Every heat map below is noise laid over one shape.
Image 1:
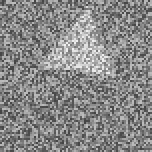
triangle
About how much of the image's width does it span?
half
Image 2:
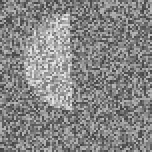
half disc
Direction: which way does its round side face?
left
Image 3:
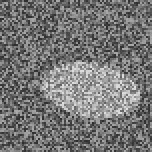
ellipse
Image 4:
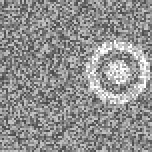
bullseye
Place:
middle right
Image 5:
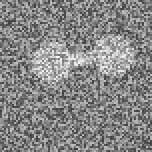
dumbbell
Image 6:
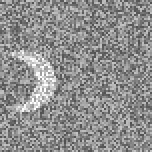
crescent
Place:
middle left
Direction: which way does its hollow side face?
left
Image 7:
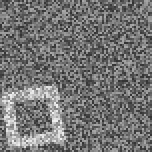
square frame
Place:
bottom left
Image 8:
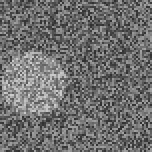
disc
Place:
middle left
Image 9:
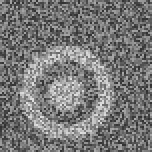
bullseye
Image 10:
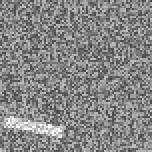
bar
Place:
bottom left
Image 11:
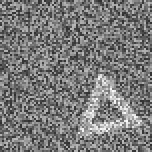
triangle frame
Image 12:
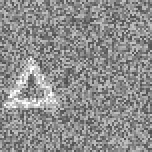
triangle frame
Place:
middle left
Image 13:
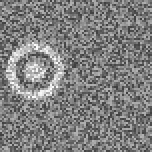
bullseye
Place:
middle left
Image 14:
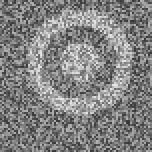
bullseye
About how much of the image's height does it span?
two thirds
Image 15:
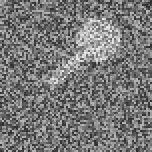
lollipop
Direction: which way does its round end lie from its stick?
up and right
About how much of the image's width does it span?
half
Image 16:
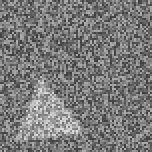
triangle
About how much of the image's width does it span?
half
